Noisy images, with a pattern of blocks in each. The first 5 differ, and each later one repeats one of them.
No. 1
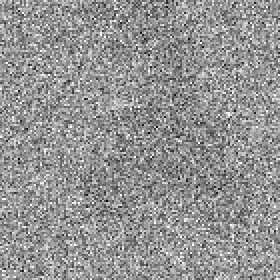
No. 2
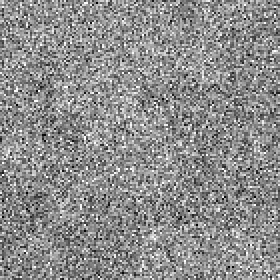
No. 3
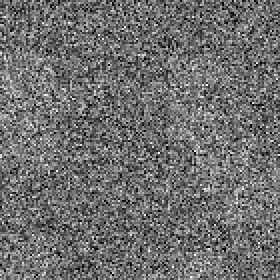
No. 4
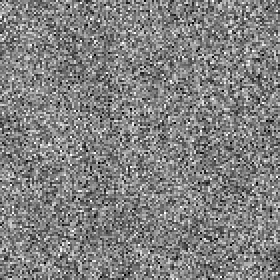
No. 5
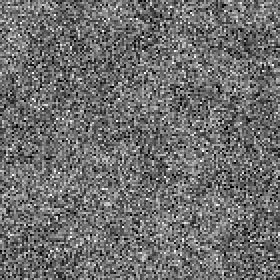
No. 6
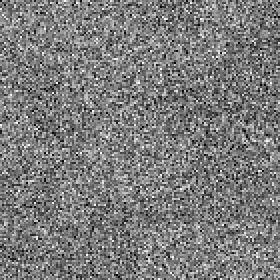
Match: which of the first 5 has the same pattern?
2
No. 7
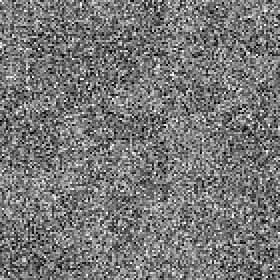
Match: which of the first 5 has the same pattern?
5
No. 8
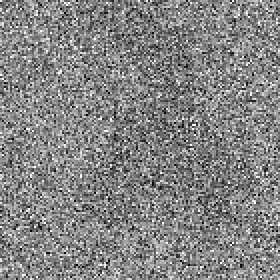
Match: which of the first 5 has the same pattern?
1
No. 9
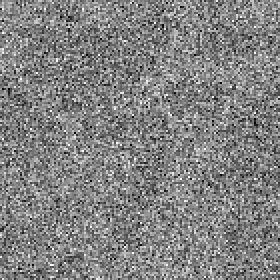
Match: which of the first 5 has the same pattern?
5
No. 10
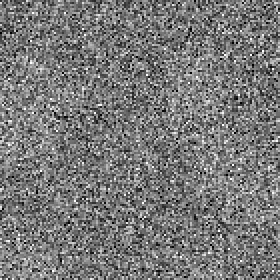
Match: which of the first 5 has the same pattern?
3
